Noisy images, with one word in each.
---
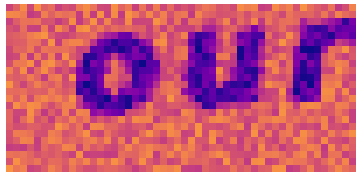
our
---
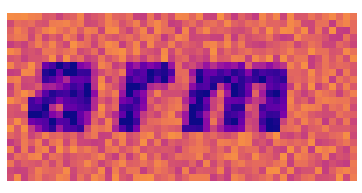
arm
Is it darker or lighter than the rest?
darker
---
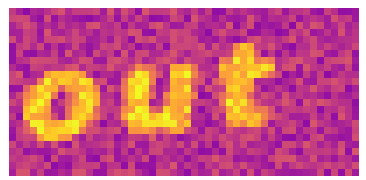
out
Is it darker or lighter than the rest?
lighter
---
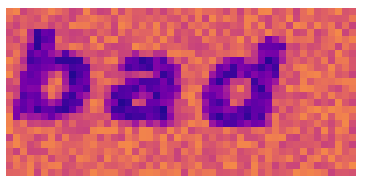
bad
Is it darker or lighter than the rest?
darker
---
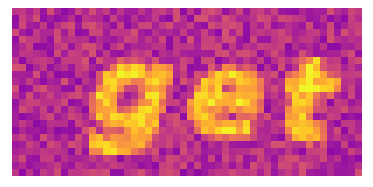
get
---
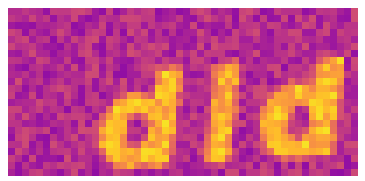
did
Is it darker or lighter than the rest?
lighter
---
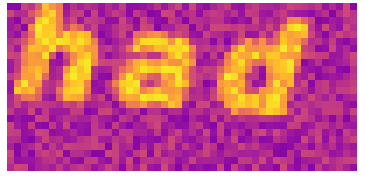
had
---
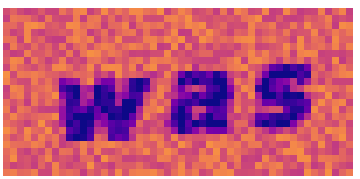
was
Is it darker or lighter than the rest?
darker
